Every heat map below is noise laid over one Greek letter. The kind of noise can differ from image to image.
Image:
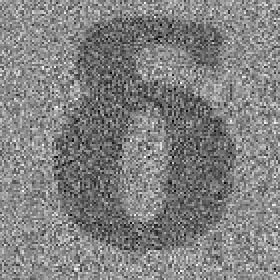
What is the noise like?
low rank plus noise
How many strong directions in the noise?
three or four
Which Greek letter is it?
delta
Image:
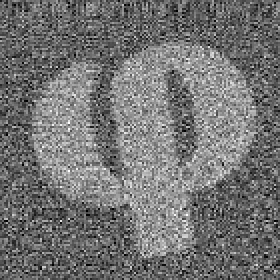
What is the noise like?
low rank plus noise
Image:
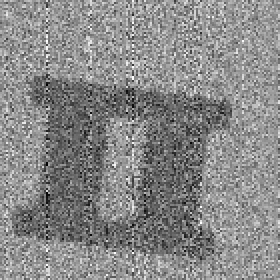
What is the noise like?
columns of uneven size
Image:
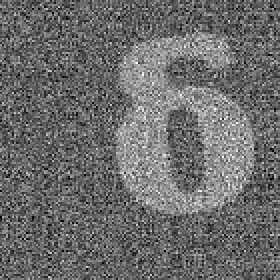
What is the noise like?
low rank plus noise
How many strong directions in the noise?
three or four
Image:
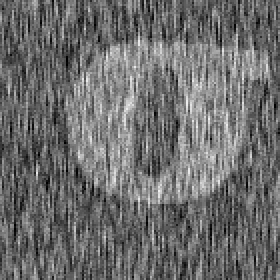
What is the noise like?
streaked along the columns
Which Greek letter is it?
sigma
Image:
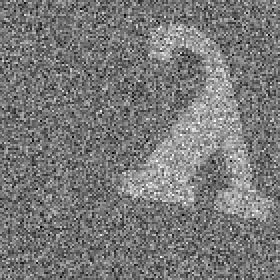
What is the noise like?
independent entries
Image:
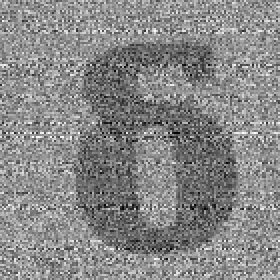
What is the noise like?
rows of uneven size
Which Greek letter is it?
delta
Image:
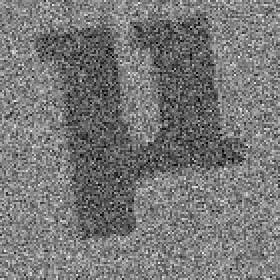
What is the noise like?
independent entries
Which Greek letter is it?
mu
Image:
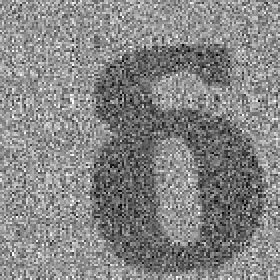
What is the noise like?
low rank plus noise
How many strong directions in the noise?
three or four
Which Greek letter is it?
delta
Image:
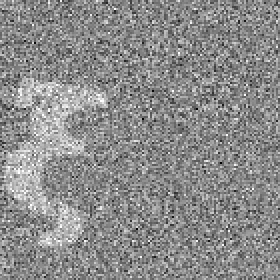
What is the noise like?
low rank plus noise
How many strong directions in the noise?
three or four
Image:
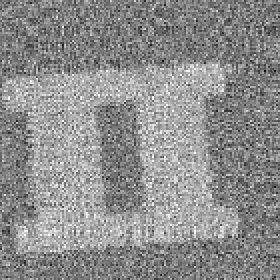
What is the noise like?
low rank plus noise
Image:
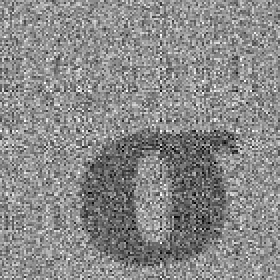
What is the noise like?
low rank plus noise
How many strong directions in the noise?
one
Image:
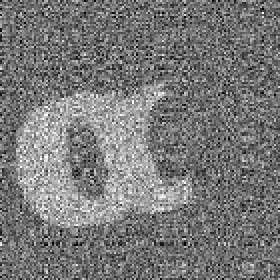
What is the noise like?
low rank plus noise
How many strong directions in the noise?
two
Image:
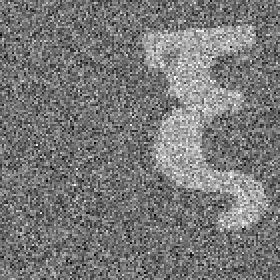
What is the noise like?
independent entries
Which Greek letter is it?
xi
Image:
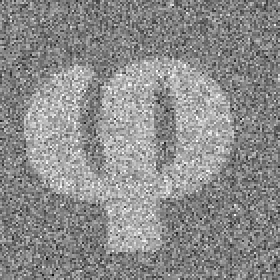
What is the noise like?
independent entries
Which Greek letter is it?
phi
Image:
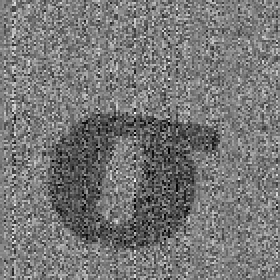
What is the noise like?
columns of uneven size
